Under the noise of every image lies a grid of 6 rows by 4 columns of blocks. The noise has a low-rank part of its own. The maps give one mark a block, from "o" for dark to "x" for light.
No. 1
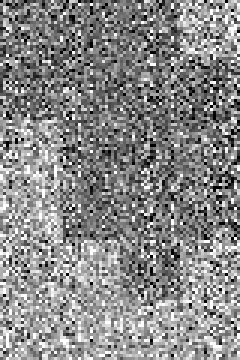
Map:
o o o x
o o o o
x o o o
x o o o
x x o x
x x x x
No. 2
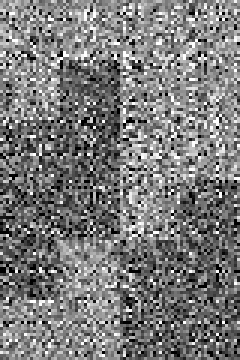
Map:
x x x x
x o x x
o o x x
o o x o
o x o o
x x o o
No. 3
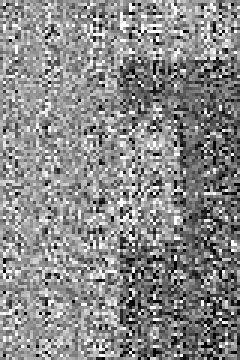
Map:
x x x x
x x o o
x x x o
x x x o
x x o o
x x o o
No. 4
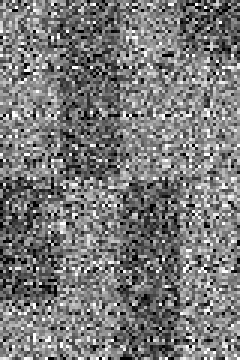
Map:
x o x o
x o x x
x o x x
o x o x
o x o x
x x o x
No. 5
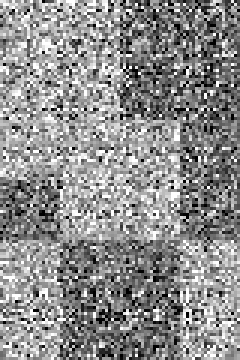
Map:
x x o o
x x o o
x x x o
o x x o
x o o x
x o o x
